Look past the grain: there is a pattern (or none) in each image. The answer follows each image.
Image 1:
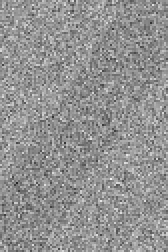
a diagonal band
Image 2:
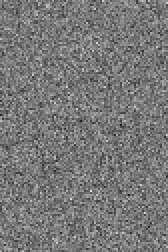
only noise
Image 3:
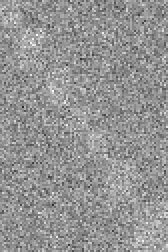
blocks along the diagonal
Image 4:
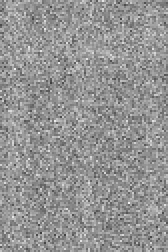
bands of rows crossing bands of columns
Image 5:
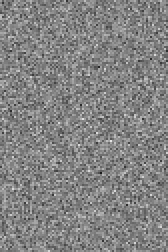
only noise
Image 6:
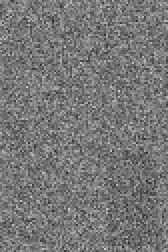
one block
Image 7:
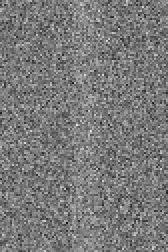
one band of columns
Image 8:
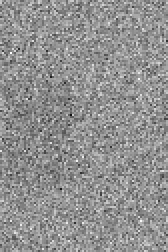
one block
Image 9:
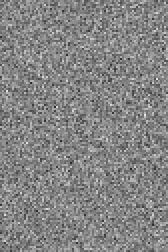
only noise
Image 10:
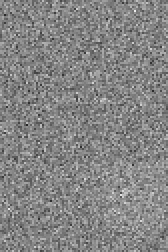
one block
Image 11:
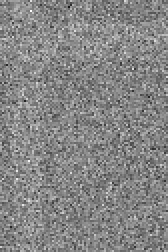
bands of rows crossing bands of columns
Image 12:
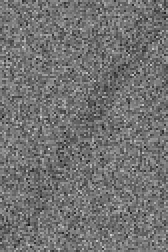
a diagonal band
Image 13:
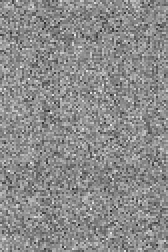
bands of rows crossing bands of columns
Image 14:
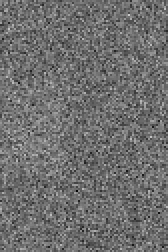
one block
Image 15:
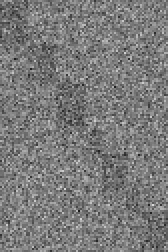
blocks along the diagonal
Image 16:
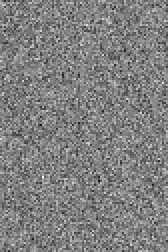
only noise
